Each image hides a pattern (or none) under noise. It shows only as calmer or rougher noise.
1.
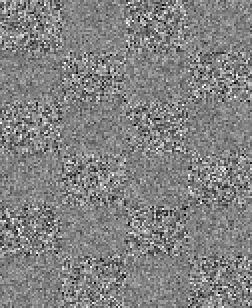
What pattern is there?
a checkerboard
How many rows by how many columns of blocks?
6 by 4
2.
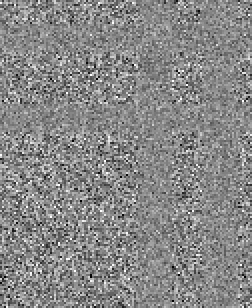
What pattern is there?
bands of rows crossing bands of columns
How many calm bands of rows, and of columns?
2 and 2
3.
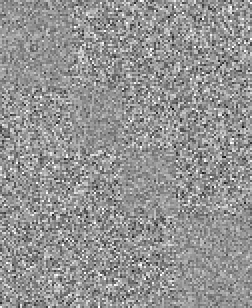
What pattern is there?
blocks along the diagonal
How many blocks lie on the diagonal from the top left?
4
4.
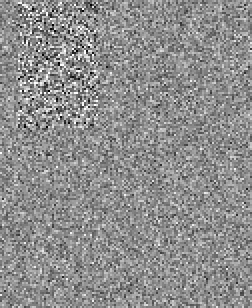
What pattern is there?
one block
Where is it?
top left
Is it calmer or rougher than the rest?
rougher
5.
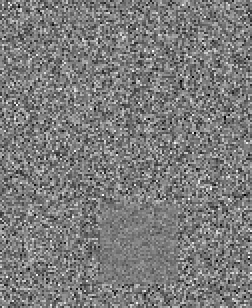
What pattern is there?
one block
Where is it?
bottom middle
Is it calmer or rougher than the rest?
calmer
